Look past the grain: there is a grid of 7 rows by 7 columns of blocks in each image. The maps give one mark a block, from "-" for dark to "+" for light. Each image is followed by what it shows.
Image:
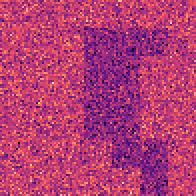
+++++++
+++---+
+++--++
+++--++
+++--++
++++--+
+++++-+
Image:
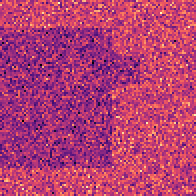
+++++++
----+++
-----++
----+++
----+++
----+++
+++++++
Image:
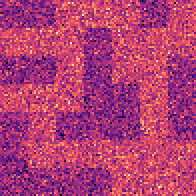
--+++-+
+++-+++
--+-++-
+++--+-
-+---+-
-++++++
----+++
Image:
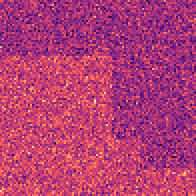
-------
-------
++++---
++++---
++++---
+++++--
+++++++
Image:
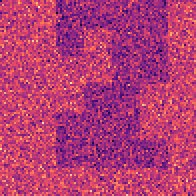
++----+
++-+--+
++++--+
+++--++
++---++
++----+
+++++++
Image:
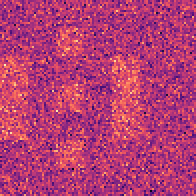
-------
--+----
+---+--
+-+-+--
+---+--
--+----
-------
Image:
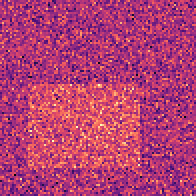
-------
-------
-------
-++++--
-++++--
-++++--
-------
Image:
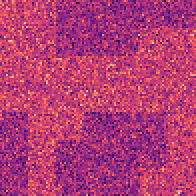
++-----
++---++
+++++++
+++++++
-++---+
-+----+
-+---++
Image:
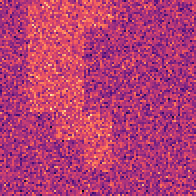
-+++---
-++----
-++----
-++----
--++---
---+---
-------
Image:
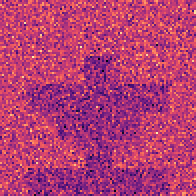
+++++++
+++++++
+++-+++
+-----+
++---++
+++-+++
+-----+
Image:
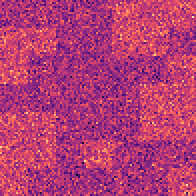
----+++
++--++-
+-----+
-----++
++---++
++-+---
+-----+
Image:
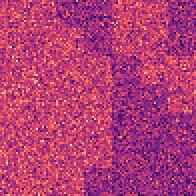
++--++-
+++-++-
++++-++
++++--+
++++---
++++---
+++----
